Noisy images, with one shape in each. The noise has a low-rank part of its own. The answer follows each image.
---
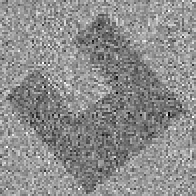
square with a notch
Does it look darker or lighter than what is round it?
darker
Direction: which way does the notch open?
up and left
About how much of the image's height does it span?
nearly all
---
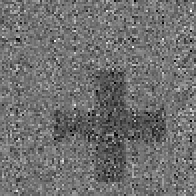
cross
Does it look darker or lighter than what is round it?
darker
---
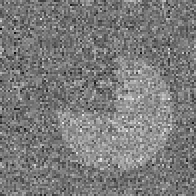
disc with a wedge cut out
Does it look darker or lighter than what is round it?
lighter
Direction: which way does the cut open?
up and left
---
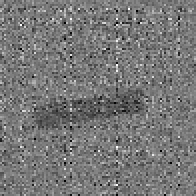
bar
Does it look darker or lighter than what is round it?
darker
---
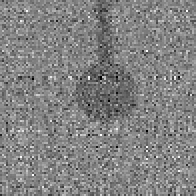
lollipop
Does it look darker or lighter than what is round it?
darker
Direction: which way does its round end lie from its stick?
down
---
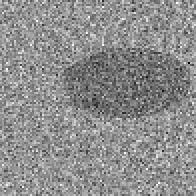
ellipse
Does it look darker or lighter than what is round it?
darker
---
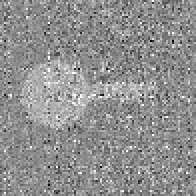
lollipop
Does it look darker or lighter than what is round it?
lighter
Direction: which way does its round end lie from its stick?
left
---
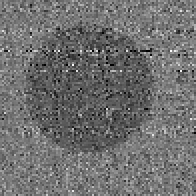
disc
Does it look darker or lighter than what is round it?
darker
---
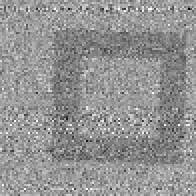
square frame
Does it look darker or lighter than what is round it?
darker
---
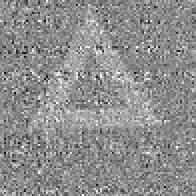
triangle frame
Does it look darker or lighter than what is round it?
lighter
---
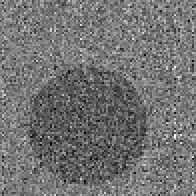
disc
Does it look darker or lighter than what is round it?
darker
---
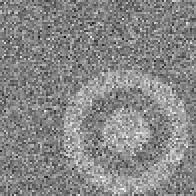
bullseye
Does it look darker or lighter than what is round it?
lighter
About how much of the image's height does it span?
two thirds
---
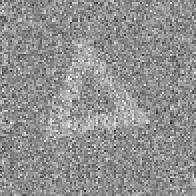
triangle frame
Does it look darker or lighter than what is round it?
lighter
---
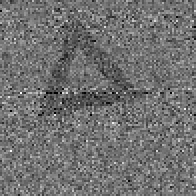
triangle frame
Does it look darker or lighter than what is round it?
darker
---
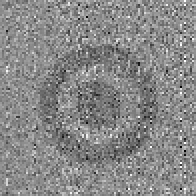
bullseye
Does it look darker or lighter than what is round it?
darker
